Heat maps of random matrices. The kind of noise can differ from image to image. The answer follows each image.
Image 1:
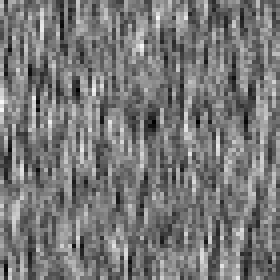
streaked along the columns
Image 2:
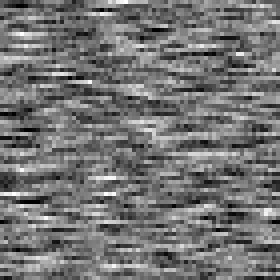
streaked along the rows
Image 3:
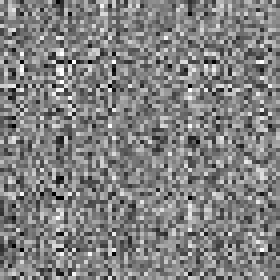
low rank plus noise
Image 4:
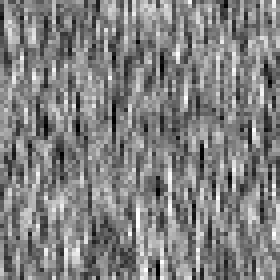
streaked along the columns
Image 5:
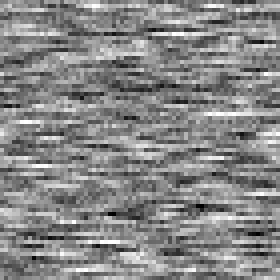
streaked along the rows
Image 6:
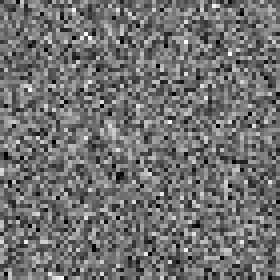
independent entries
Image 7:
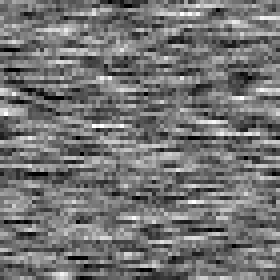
streaked along the rows
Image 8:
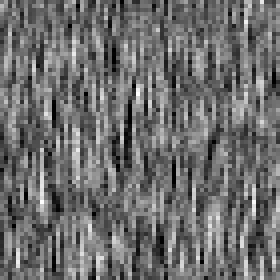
streaked along the columns
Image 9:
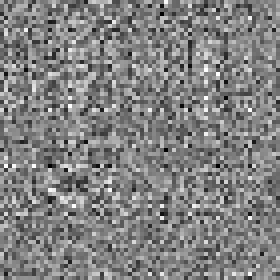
low rank plus noise
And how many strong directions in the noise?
two
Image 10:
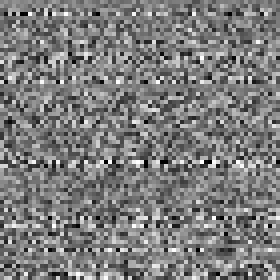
rows of uneven size
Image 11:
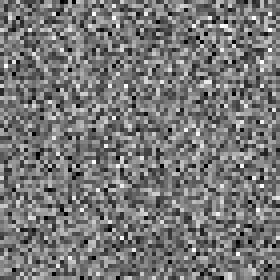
independent entries
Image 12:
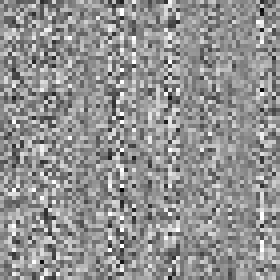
columns of uneven size
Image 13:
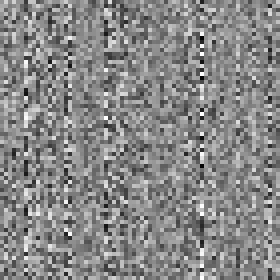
columns of uneven size
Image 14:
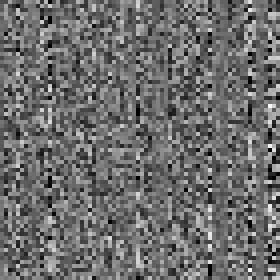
columns of uneven size
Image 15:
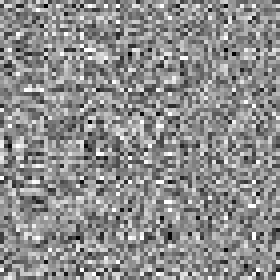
low rank plus noise
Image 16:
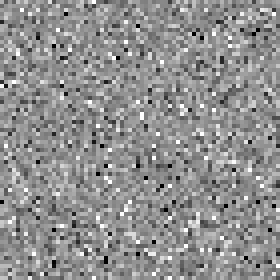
heavy tails
